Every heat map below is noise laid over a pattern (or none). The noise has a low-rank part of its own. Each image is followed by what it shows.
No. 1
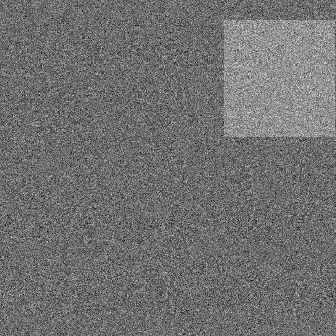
one block
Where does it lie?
top right
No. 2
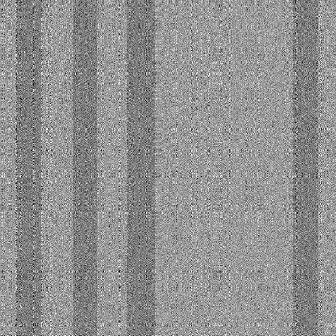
bands of columns
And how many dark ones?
4
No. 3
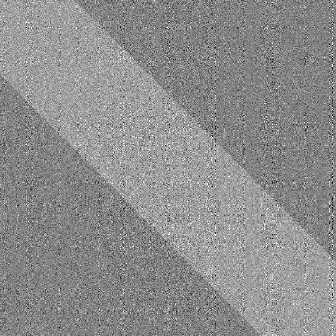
a diagonal band
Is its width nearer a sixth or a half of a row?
a half
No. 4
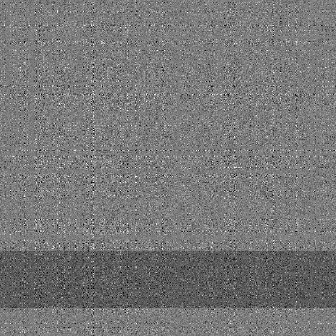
one band of rows
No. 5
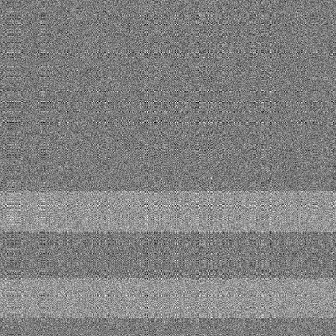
bands of rows
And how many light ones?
2
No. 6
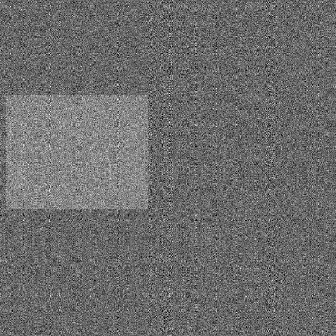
one block
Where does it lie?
middle left
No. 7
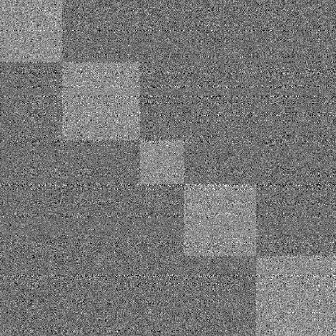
blocks along the diagonal
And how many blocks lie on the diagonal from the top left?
5
